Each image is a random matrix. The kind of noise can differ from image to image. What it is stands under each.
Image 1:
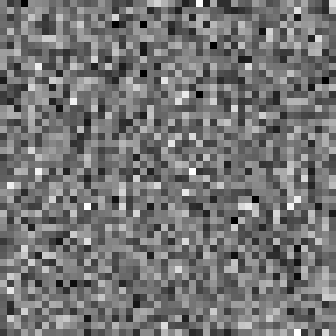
independent entries
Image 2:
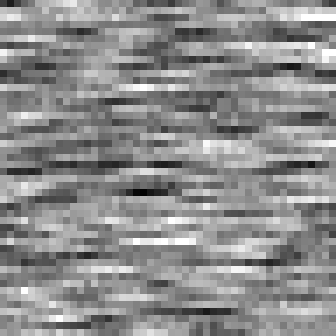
streaked along the rows
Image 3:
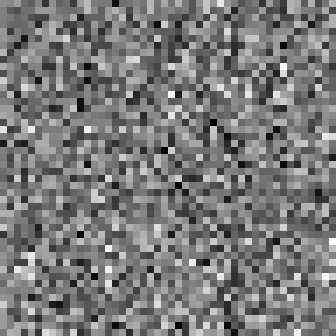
independent entries
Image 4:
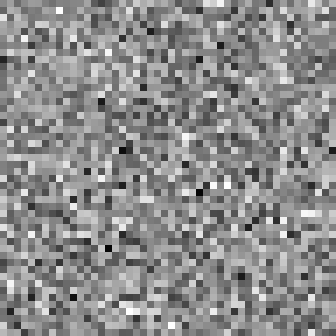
independent entries
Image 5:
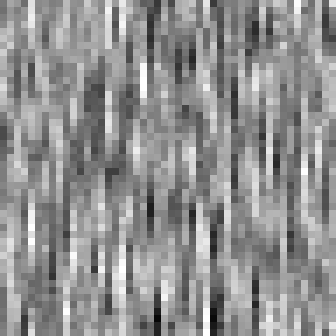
streaked along the columns
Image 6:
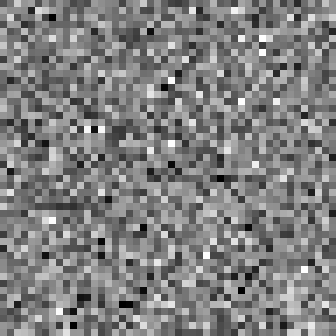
independent entries
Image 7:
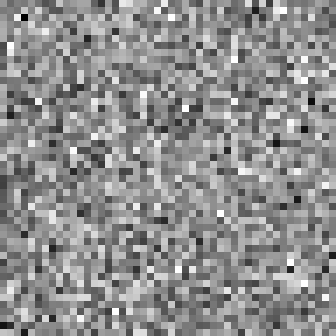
independent entries
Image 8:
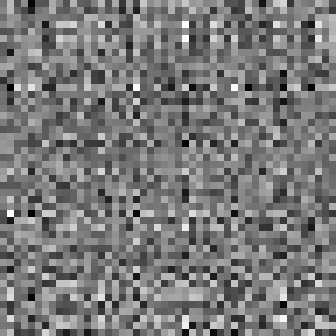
low rank plus noise
